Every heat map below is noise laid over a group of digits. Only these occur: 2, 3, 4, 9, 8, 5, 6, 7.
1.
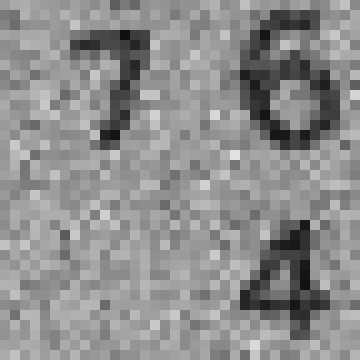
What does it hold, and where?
top left: 7; top right: 6; bottom right: 4
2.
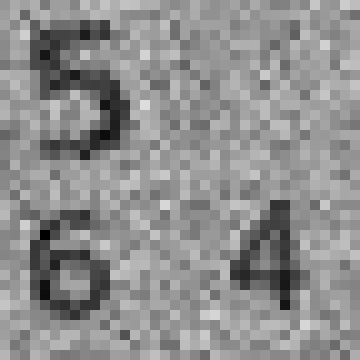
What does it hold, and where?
top left: 5; bottom left: 6; bottom right: 4
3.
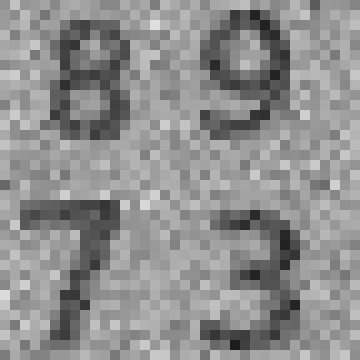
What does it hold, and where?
top left: 8; top right: 9; bottom left: 7; bottom right: 3
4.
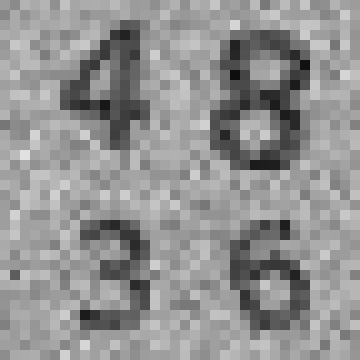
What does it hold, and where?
top left: 4; top right: 8; bottom left: 3; bottom right: 6
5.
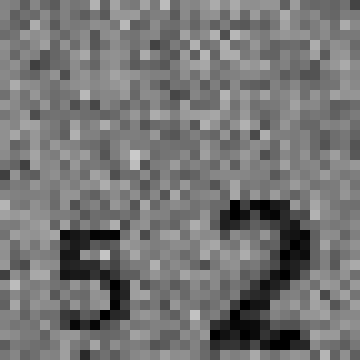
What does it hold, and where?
bottom left: 5; bottom right: 2
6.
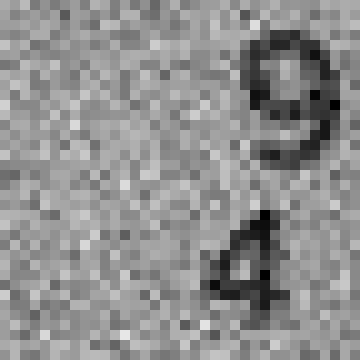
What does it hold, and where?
top right: 9; bottom right: 4
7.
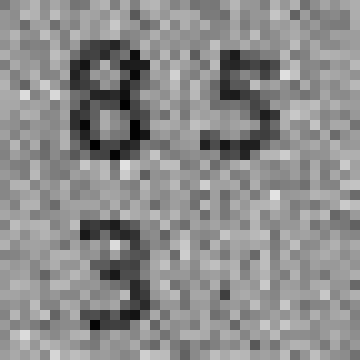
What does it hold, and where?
top left: 8; top right: 5; bottom left: 3
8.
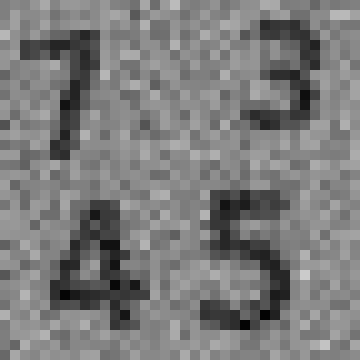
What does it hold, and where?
top left: 7; top right: 3; bottom left: 4; bottom right: 5
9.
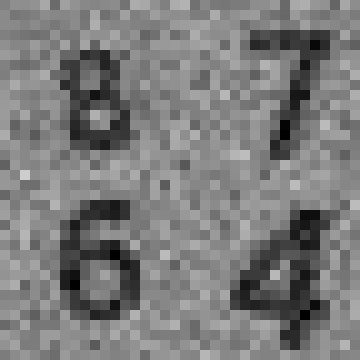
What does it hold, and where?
top left: 8; top right: 7; bottom left: 6; bottom right: 4
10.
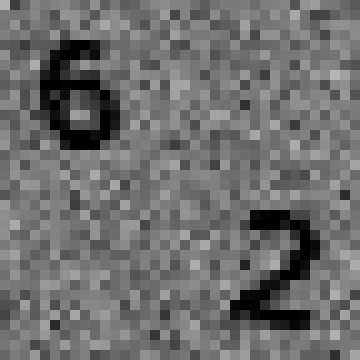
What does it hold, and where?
top left: 6; bottom right: 2
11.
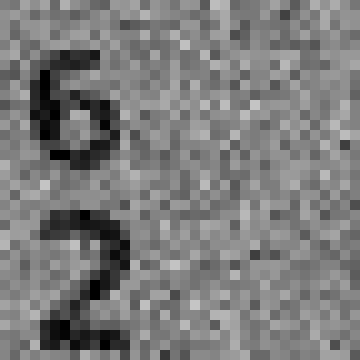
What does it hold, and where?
top left: 6; bottom left: 2
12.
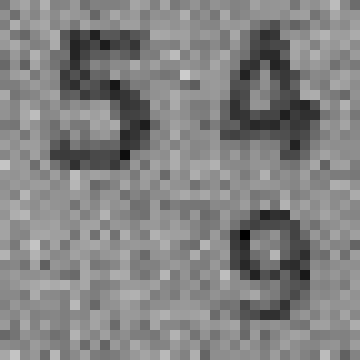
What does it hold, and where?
top left: 5; top right: 4; bottom right: 9
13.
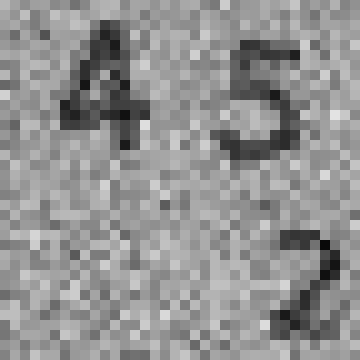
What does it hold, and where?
top left: 4; top right: 5; bottom right: 2
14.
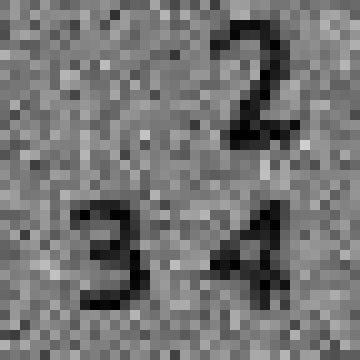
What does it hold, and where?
top right: 2; bottom left: 3; bottom right: 4
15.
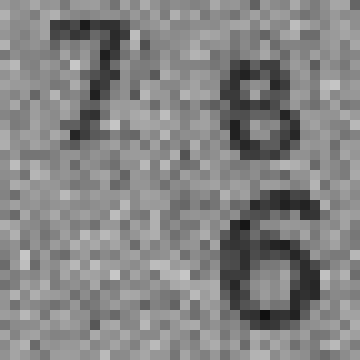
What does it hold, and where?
top left: 7; top right: 8; bottom right: 6
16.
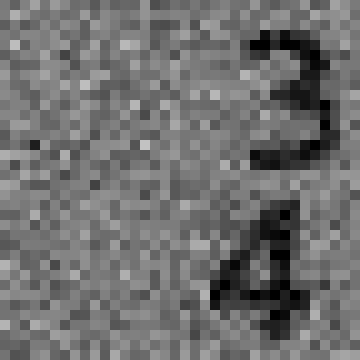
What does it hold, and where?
top right: 3; bottom right: 4
